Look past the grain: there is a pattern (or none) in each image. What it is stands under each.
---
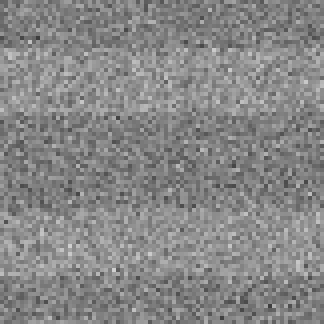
horizontal stripes
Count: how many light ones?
2
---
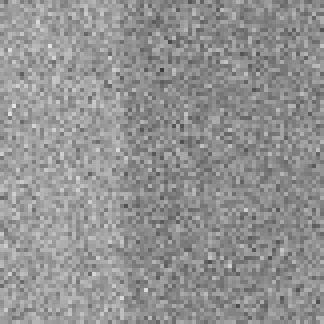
a sharp edge
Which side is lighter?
left
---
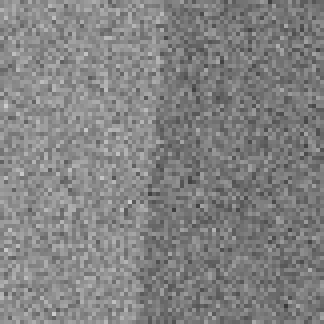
a sharp edge
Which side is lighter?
left
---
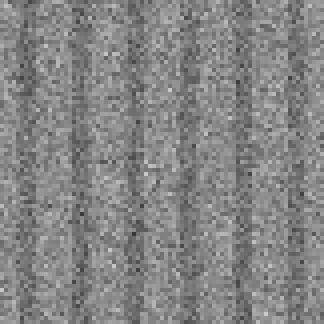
vertical stripes
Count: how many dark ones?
6
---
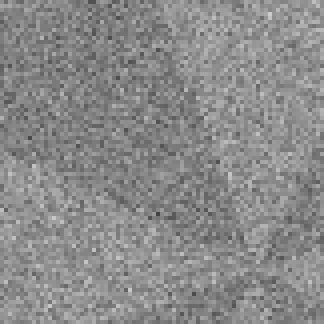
spokes from one point
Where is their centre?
bottom right
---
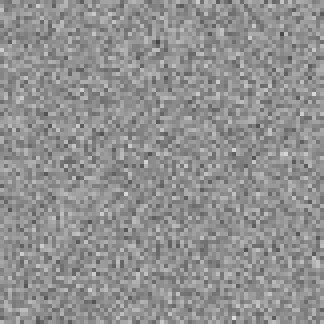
only noise
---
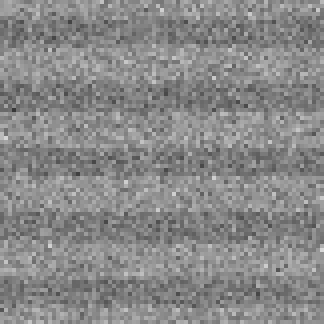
horizontal stripes
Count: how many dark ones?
5
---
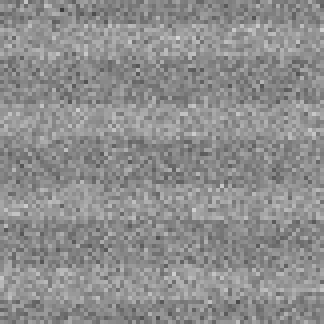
horizontal stripes
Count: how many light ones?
4
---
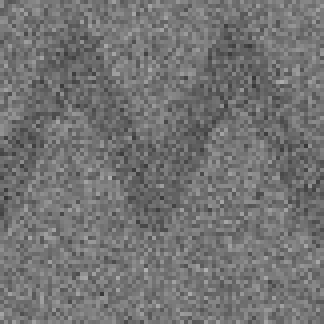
a wavy band
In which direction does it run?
left to right
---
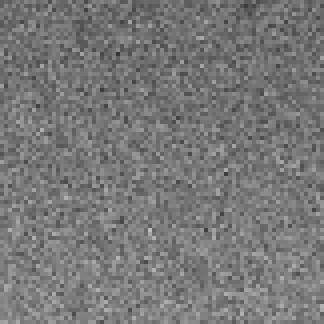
a smooth slope
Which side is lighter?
bottom
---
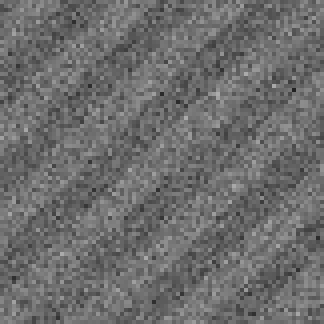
diagonal stripes
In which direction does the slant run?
bottom left to top right
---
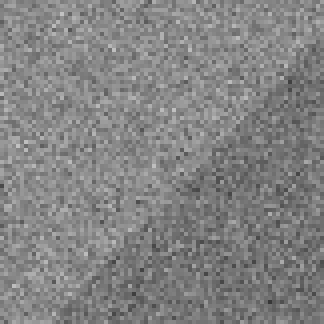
a sharp edge
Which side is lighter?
top left
